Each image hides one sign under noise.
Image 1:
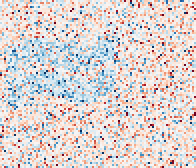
approximately sign
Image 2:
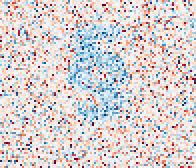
section sign
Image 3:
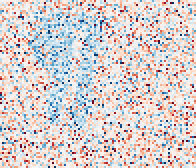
pilcrow
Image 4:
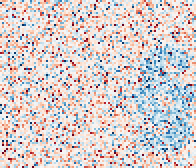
section sign
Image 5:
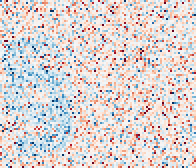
section sign
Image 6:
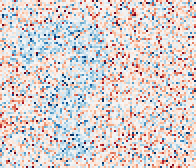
question mark
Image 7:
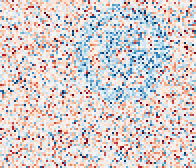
at sign
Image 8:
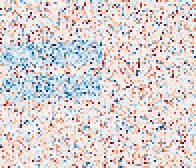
equals sign
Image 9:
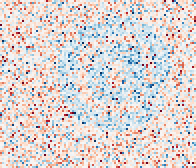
at sign
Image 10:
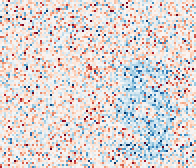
section sign
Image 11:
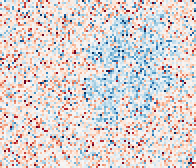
hash sign
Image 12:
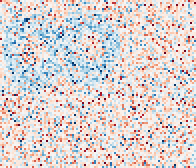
infinity sign
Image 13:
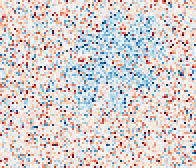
hash sign
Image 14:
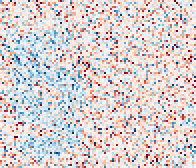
section sign
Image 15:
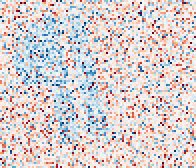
pilcrow
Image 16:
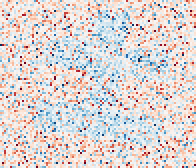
plus-minus sign
